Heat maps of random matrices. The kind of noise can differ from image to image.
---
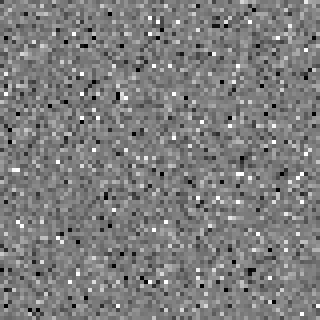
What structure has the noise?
heavy tails
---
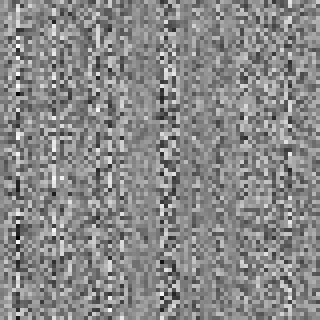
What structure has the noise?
columns of uneven size
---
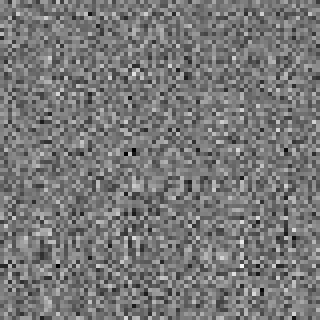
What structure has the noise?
low rank plus noise
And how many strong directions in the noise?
five to eight
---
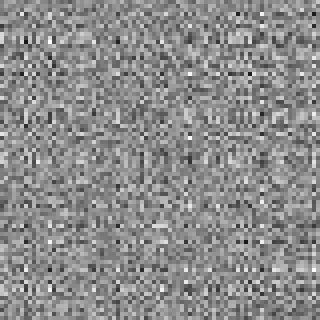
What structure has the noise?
low rank plus noise
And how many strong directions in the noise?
two
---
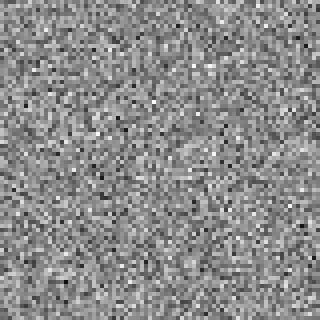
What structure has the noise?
independent entries
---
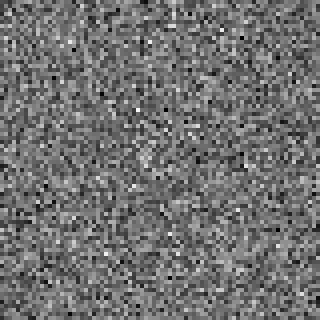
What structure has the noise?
independent entries
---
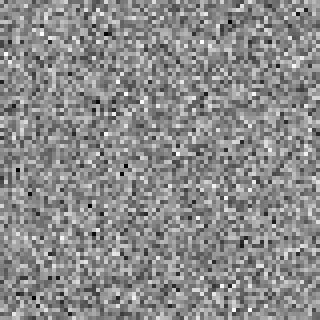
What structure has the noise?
independent entries
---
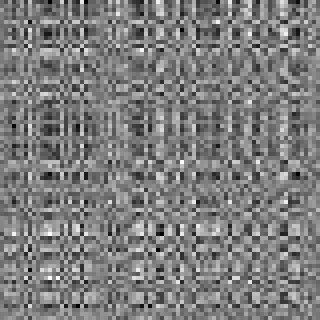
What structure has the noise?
low rank plus noise
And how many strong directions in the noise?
one
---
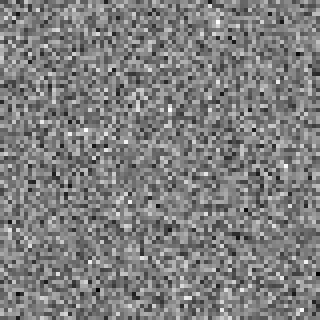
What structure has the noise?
independent entries
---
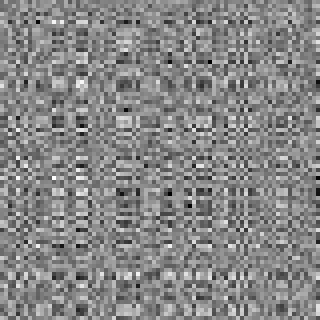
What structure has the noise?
low rank plus noise
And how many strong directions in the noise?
one
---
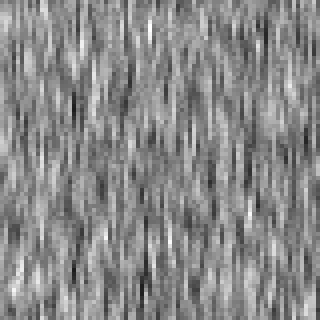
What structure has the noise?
streaked along the columns
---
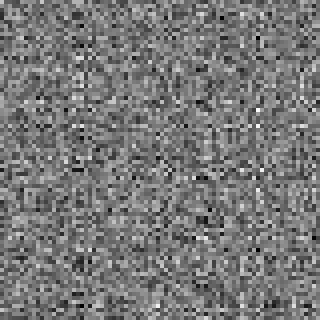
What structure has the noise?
low rank plus noise
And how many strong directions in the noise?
five to eight
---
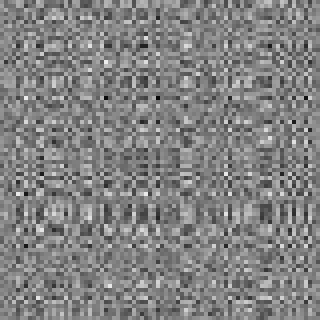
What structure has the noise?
low rank plus noise
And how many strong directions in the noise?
one
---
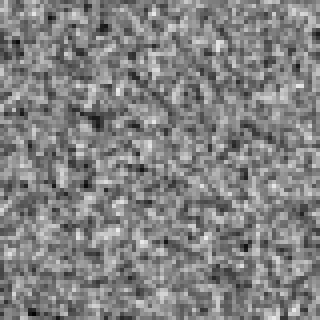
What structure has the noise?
blotchy
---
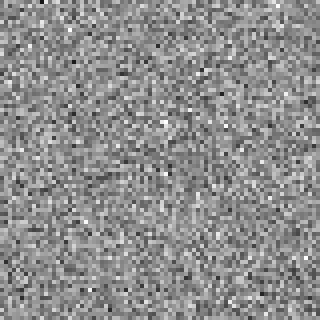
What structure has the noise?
independent entries
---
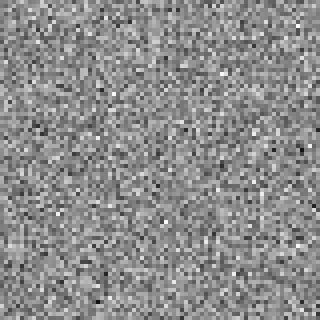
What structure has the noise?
independent entries
